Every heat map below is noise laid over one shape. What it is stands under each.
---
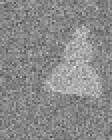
chess pawn
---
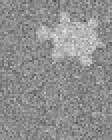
turtle
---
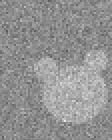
bear's head
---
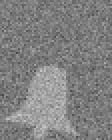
bell
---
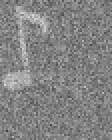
musical note
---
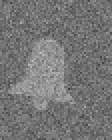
bell
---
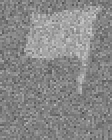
flag
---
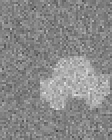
car
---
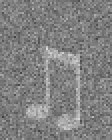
pair of musical notes
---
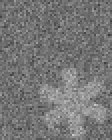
asterisk
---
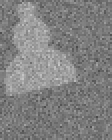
chess pawn
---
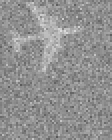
airplane
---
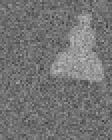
chess pawn
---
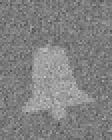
bell
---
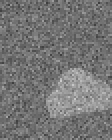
cloud
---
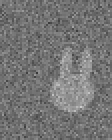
rabbit's head
